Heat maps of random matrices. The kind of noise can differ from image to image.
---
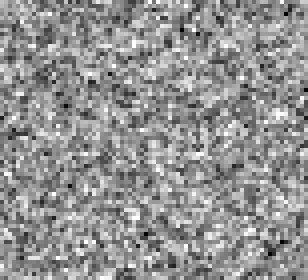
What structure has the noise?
blotchy
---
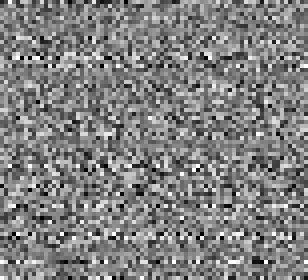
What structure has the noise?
rows of uneven size
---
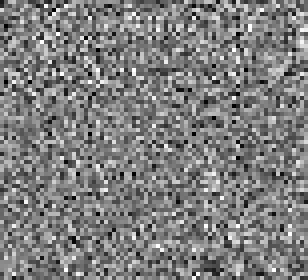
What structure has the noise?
low rank plus noise
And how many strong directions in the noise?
five to eight
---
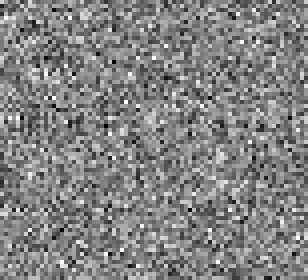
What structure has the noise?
low rank plus noise
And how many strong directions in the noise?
one
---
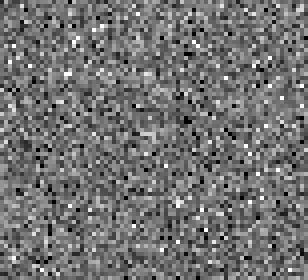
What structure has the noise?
heavy tails
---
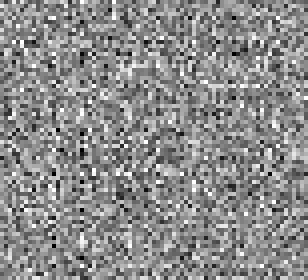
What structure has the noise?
low rank plus noise
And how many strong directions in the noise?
two
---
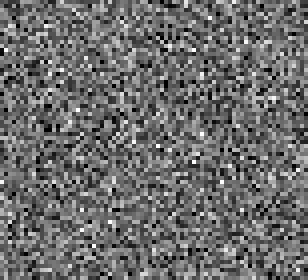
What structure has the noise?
independent entries
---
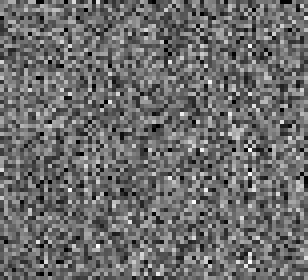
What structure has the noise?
low rank plus noise
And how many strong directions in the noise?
three or four
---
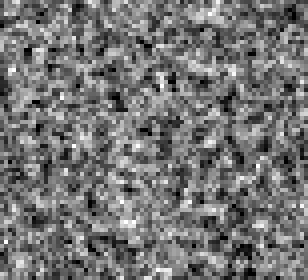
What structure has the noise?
blotchy
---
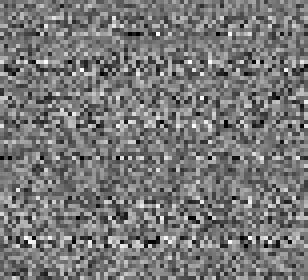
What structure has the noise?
rows of uneven size
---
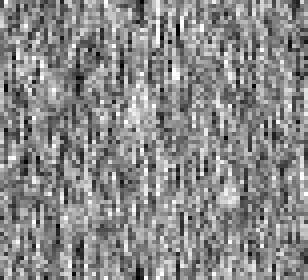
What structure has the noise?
streaked along the columns
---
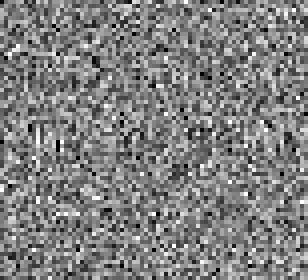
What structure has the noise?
low rank plus noise
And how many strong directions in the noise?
five to eight
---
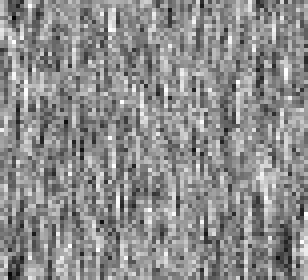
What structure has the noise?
streaked along the columns
